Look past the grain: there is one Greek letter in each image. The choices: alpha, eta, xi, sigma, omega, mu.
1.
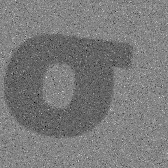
dark sigma
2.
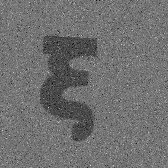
dark xi
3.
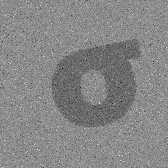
dark sigma
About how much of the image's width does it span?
half
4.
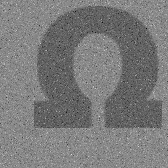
dark omega
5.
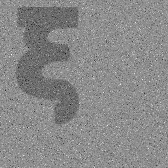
dark xi
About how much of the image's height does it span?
two thirds
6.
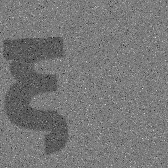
dark xi
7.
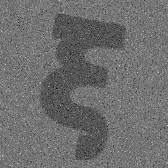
dark xi
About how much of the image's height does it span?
nearly all
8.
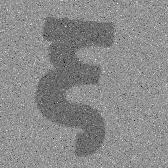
dark xi
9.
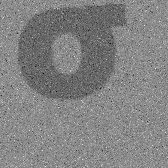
dark sigma
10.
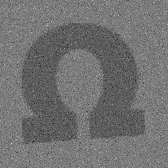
dark omega
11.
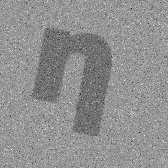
dark eta
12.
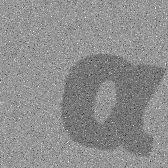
dark alpha
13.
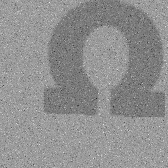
dark omega
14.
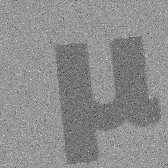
dark mu
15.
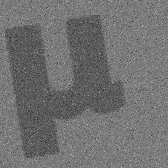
dark mu
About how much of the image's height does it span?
nearly all
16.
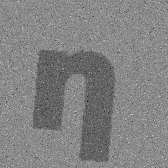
dark eta
